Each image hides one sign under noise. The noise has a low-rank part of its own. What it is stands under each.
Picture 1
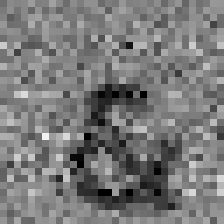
ampersand
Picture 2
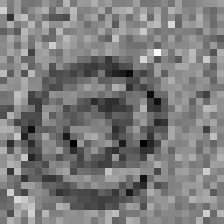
at sign
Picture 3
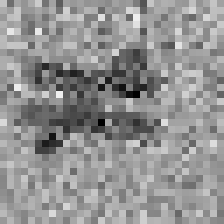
not-equal sign
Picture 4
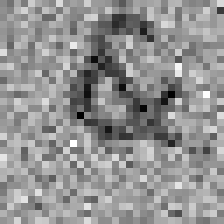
ampersand
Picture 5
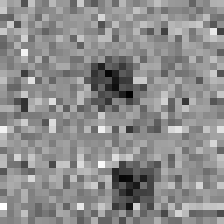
colon
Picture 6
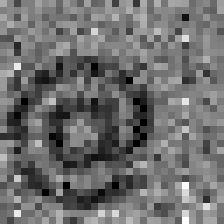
at sign
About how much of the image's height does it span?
two thirds
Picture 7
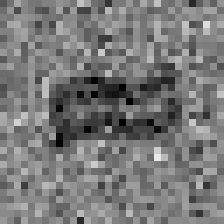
approximately sign
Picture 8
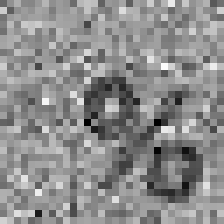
percent sign
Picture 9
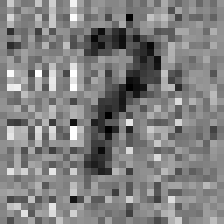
question mark
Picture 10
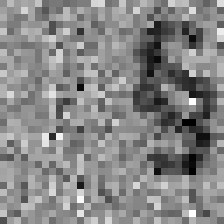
section sign
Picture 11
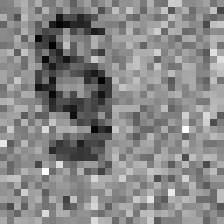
section sign
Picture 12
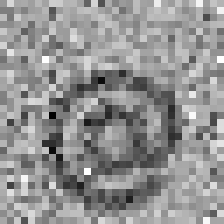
at sign
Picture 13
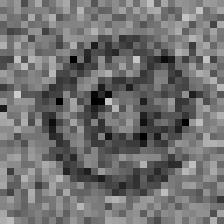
at sign
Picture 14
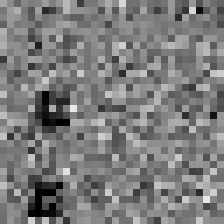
colon
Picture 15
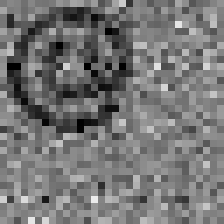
at sign
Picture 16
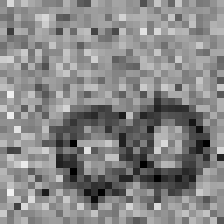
infinity sign
